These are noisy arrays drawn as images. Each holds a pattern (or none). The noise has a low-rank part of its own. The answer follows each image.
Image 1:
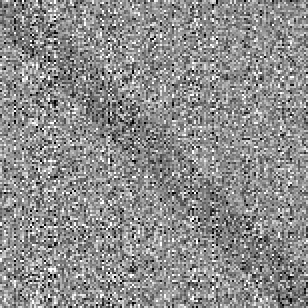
a diagonal band
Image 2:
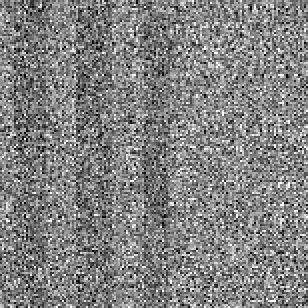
bands of columns
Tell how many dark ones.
3
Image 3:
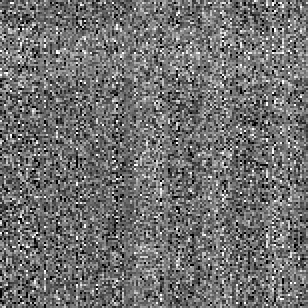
bands of rows crossing bands of columns
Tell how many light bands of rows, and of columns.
1 and 3
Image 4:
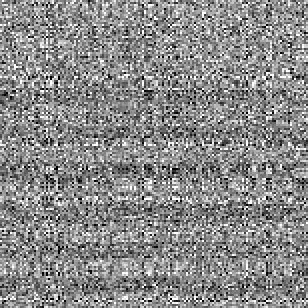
bands of rows
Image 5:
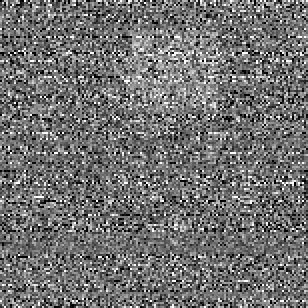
one block
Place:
top middle
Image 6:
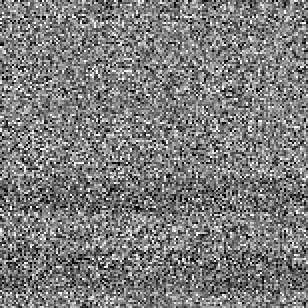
bands of rows
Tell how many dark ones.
2
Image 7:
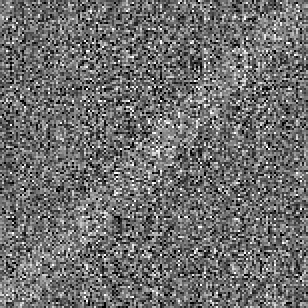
a diagonal band
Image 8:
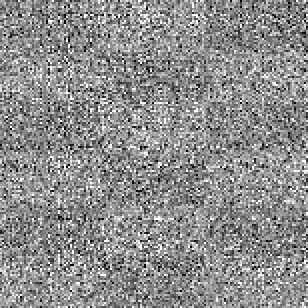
a checkerboard
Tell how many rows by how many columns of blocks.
6 by 3
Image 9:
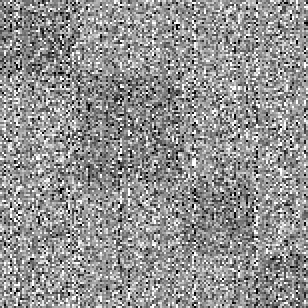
blocks along the diagonal
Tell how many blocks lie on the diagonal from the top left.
4
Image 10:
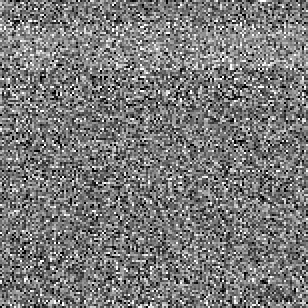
one band of rows
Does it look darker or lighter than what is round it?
lighter
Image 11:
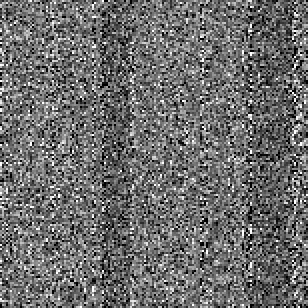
bands of columns
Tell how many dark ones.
2
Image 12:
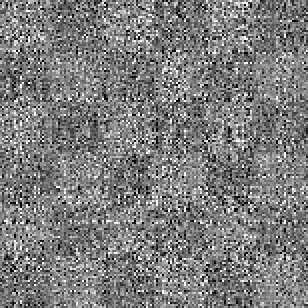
a checkerboard
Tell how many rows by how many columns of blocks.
6 by 6
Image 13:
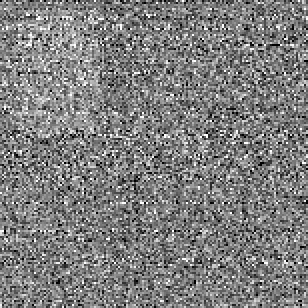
one block
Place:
top left
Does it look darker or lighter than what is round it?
lighter
